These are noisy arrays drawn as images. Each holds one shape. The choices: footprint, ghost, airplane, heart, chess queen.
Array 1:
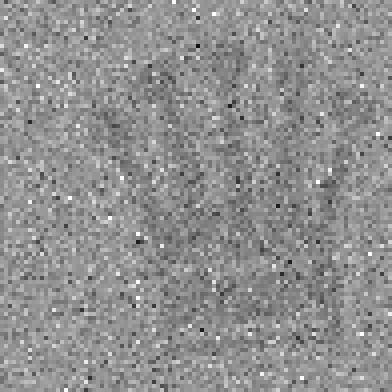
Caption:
dark chess queen
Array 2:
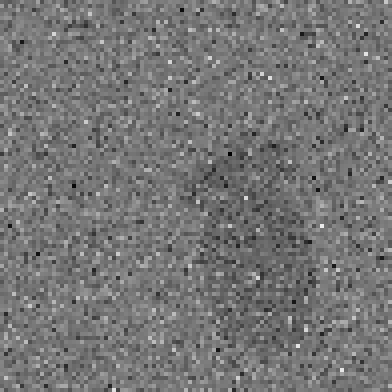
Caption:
dark footprint
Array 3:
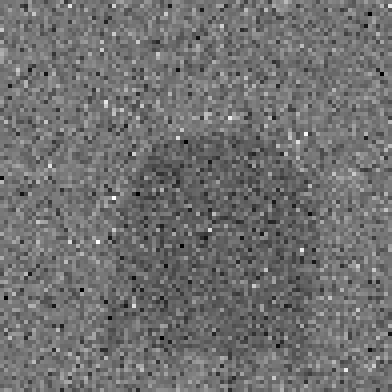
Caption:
dark ghost
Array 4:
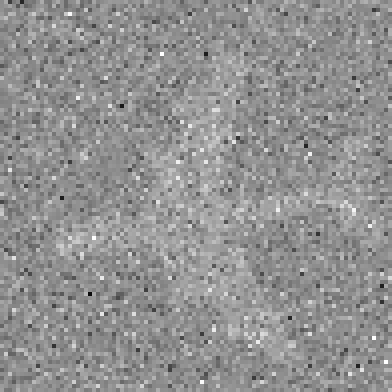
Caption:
light airplane
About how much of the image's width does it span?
nearly all
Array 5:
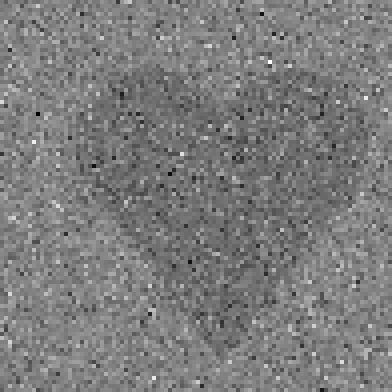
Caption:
dark heart
